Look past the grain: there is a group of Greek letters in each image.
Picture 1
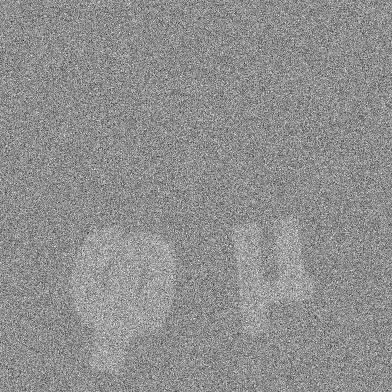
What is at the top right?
nothing
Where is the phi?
bottom left
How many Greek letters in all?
2
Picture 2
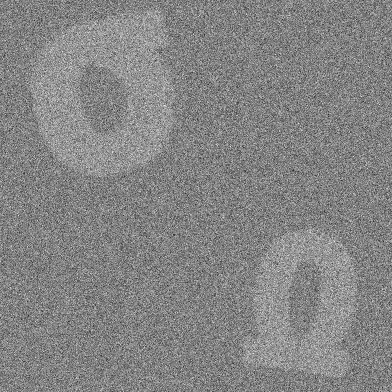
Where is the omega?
bottom right
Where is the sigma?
top left
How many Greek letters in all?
2
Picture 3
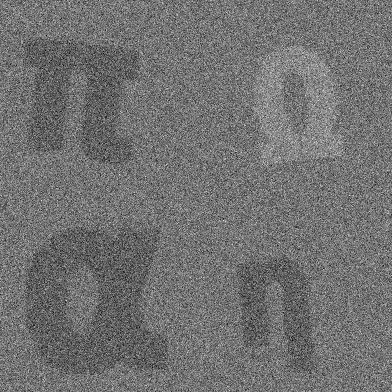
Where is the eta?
bottom right
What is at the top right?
omega
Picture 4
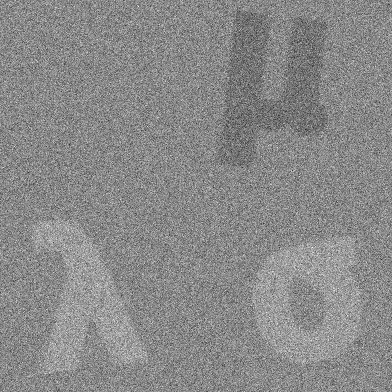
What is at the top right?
mu
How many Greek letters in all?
3
